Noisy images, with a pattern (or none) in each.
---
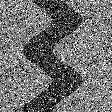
a wavy band
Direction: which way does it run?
top to bottom
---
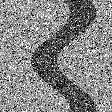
a wavy band
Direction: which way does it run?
top to bottom
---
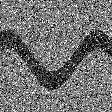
a wavy band
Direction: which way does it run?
left to right
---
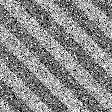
diagonal stripes
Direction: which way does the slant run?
top left to bottom right
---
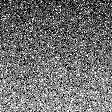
a smooth slope
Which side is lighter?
bottom
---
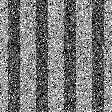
vertical stripes
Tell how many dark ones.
4
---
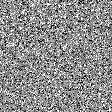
only noise
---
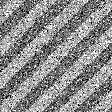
diagonal stripes
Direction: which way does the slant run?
bottom left to top right
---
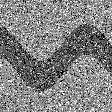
a wavy band
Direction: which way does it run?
left to right
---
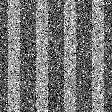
vertical stripes
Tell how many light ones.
4
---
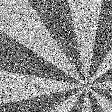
spokes from one point
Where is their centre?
bottom right
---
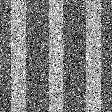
vertical stripes
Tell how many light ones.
3
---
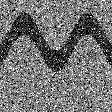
a wavy band
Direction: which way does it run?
left to right
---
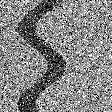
a wavy band
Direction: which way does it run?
top to bottom
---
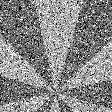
spokes from one point
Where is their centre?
bottom middle
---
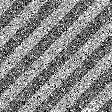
diagonal stripes
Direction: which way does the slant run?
bottom left to top right
